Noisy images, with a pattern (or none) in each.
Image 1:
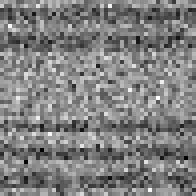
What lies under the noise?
bands of rows
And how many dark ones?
5
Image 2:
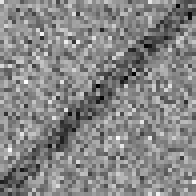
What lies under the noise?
a diagonal band
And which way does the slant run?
bottom left to top right
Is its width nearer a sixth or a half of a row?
a sixth
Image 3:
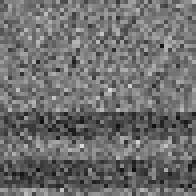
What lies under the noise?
bands of rows
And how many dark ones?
2
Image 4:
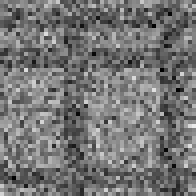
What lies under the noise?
bands of rows crossing bands of columns
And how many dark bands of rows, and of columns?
3 and 2
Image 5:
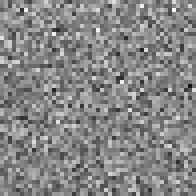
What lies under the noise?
only noise
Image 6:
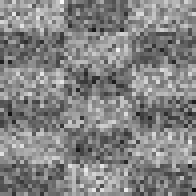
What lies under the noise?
a checkerboard
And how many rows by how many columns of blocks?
6 by 3
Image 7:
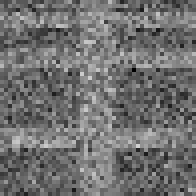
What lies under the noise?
bands of rows crossing bands of columns
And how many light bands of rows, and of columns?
3 and 1
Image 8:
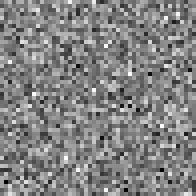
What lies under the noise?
only noise
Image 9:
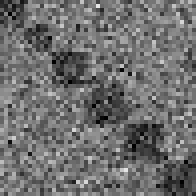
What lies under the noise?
blocks along the diagonal
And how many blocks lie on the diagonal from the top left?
6
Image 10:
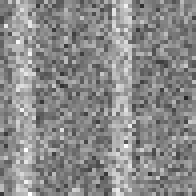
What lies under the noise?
bands of columns
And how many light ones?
2
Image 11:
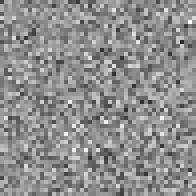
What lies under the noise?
only noise
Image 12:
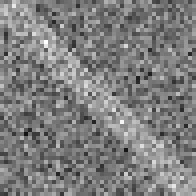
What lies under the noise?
a diagonal band
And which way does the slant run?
top left to bottom right
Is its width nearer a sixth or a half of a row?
a sixth
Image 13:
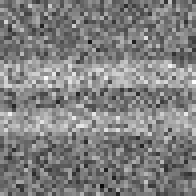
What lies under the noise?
bands of rows
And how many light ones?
2
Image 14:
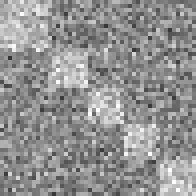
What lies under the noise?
blocks along the diagonal
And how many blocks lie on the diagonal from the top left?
5
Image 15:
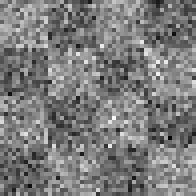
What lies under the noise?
a checkerboard
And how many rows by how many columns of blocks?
4 by 4
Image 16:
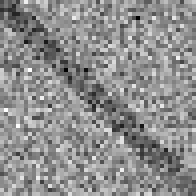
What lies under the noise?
a diagonal band
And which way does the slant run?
top left to bottom right
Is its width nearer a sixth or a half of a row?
a sixth
